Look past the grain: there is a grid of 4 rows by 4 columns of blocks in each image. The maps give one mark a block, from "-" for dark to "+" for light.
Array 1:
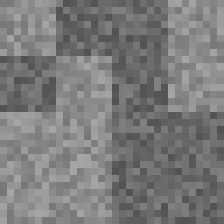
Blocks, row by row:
+ - - +
- + - +
+ + - -
+ + - -
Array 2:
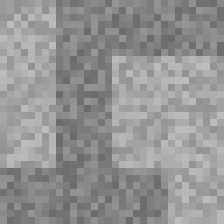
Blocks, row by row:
+ - - -
+ - + +
+ - + +
- - - +
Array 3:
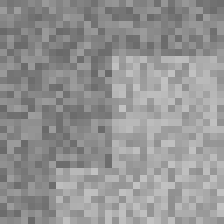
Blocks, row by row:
- - - -
- - + +
- - + +
- + + +
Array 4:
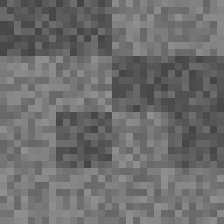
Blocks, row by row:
- - + +
+ + - -
+ - + -
+ + + +
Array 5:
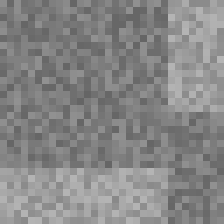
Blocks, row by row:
- - - +
- - - +
- - - -
+ + + -
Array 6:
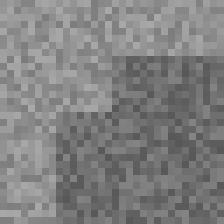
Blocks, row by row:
+ + + +
+ + - -
+ - - -
+ - - -
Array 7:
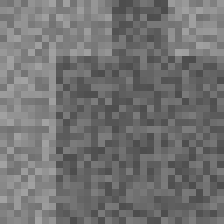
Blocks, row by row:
+ + - +
+ - - -
+ - - -
+ - - -
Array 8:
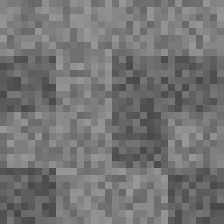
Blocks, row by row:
+ + + +
- + - -
+ + - +
- + + -
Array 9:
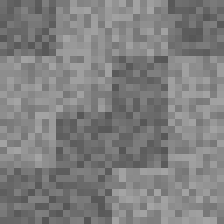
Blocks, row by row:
- + + -
+ + - +
+ - - +
- - + +
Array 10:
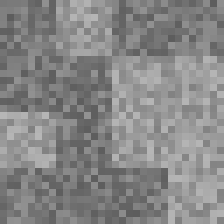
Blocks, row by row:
- + - -
- - + +
+ - + +
- - - +
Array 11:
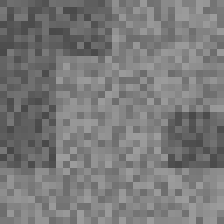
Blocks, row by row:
- - + +
- + + +
- + + -
+ + + +
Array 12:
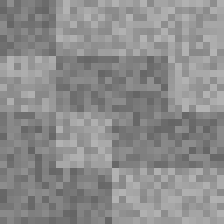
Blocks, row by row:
- + + +
+ - - +
- + - -
- - + +
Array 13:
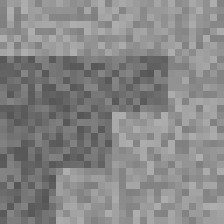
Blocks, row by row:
+ + + +
- - - +
- - + +
- + + +
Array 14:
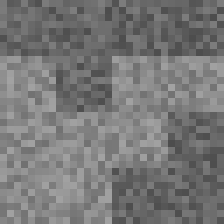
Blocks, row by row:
- - - -
+ - + +
+ + + -
+ + - -
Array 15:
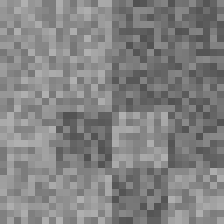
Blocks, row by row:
+ + - -
+ + - -
+ - + -
+ + - +
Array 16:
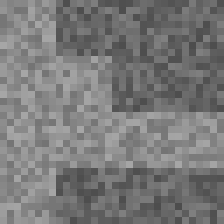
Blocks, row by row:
+ - - -
+ + - -
+ + + +
+ - - -
